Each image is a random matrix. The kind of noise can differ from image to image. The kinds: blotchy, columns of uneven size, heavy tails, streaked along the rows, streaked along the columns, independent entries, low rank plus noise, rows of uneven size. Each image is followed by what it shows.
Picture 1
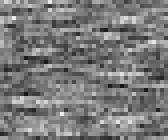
streaked along the rows
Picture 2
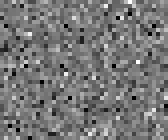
heavy tails
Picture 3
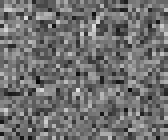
low rank plus noise
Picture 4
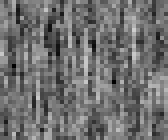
streaked along the columns
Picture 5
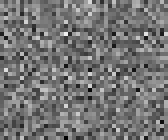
low rank plus noise
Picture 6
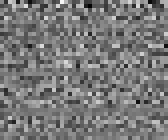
rows of uneven size
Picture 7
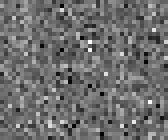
heavy tails
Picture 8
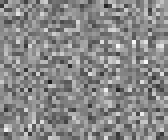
low rank plus noise
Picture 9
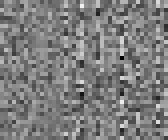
columns of uneven size
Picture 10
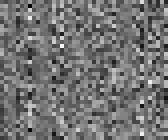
columns of uneven size
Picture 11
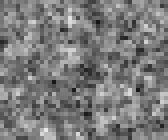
blotchy
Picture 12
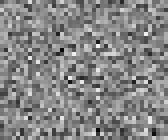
low rank plus noise
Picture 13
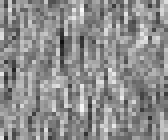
streaked along the columns
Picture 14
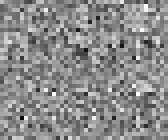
low rank plus noise
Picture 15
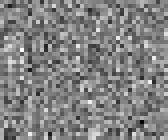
low rank plus noise
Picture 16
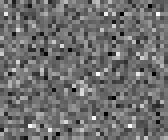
heavy tails
